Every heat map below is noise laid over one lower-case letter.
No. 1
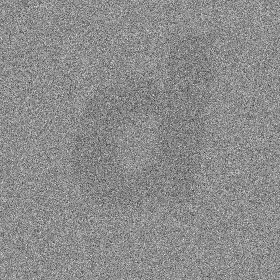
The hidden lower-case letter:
d
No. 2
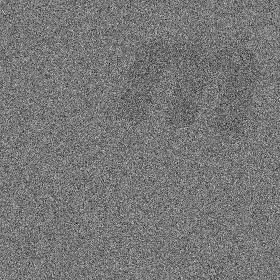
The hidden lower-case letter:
m
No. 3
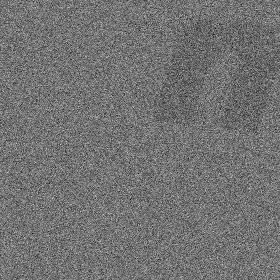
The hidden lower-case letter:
n
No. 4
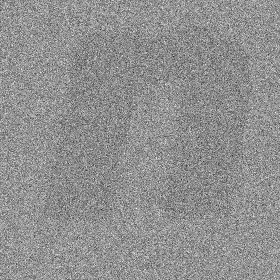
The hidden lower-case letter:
n
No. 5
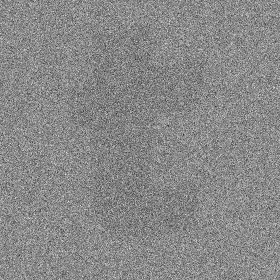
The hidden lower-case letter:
t
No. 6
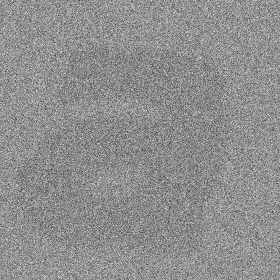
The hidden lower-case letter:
a
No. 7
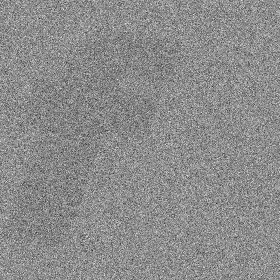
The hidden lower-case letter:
f
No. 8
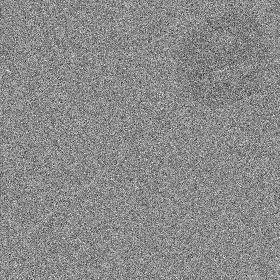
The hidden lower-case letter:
e
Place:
top right
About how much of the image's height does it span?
a third
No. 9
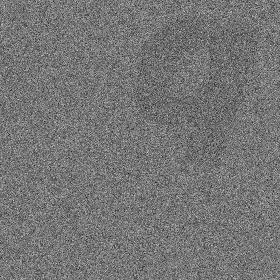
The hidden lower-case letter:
q
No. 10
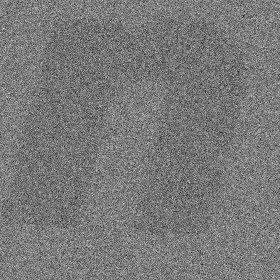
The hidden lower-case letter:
n
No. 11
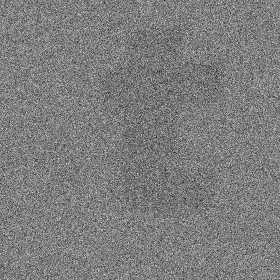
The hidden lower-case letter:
t
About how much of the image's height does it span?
two thirds
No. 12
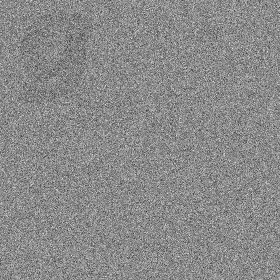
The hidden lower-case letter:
g
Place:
top left
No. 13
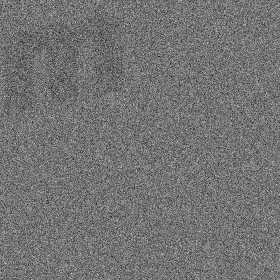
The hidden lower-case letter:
m
